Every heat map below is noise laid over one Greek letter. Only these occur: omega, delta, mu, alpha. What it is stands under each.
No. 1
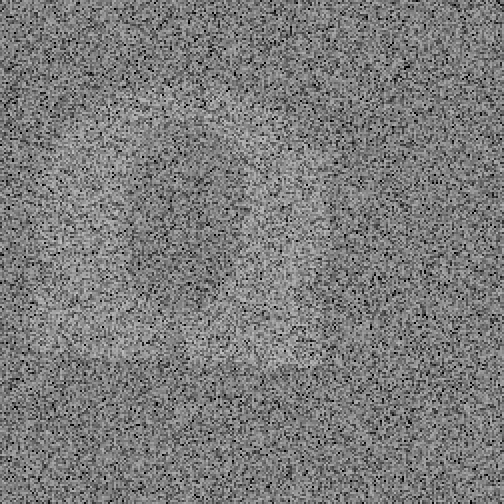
omega
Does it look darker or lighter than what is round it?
lighter
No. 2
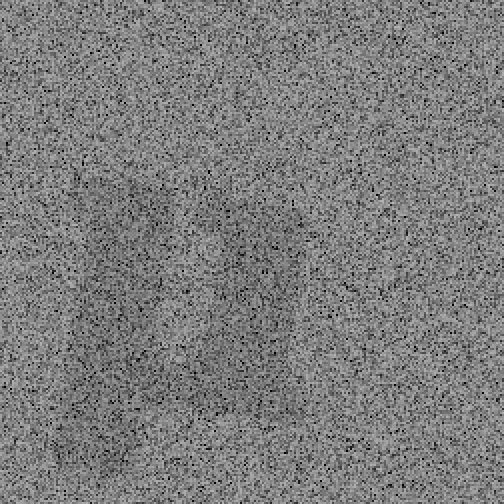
mu
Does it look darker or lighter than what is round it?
darker
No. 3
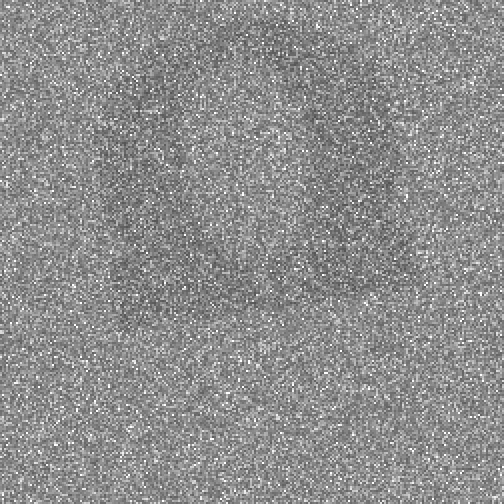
omega
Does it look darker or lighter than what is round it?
darker
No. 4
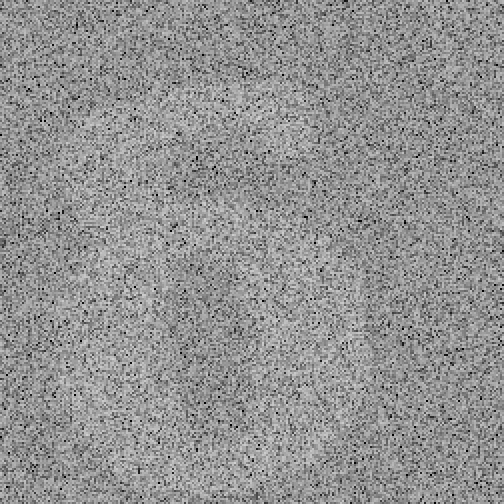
delta
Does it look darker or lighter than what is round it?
lighter
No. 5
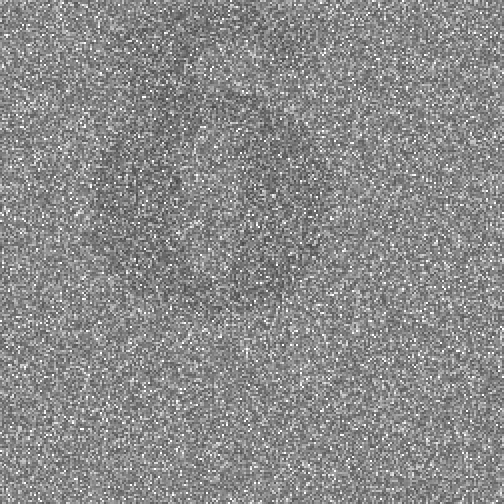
delta
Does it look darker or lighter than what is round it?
darker
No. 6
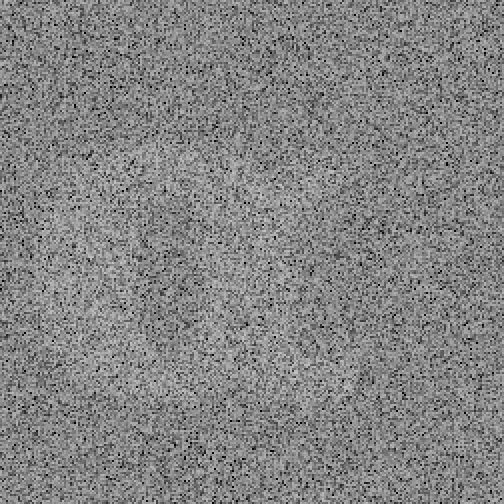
alpha
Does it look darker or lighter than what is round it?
lighter
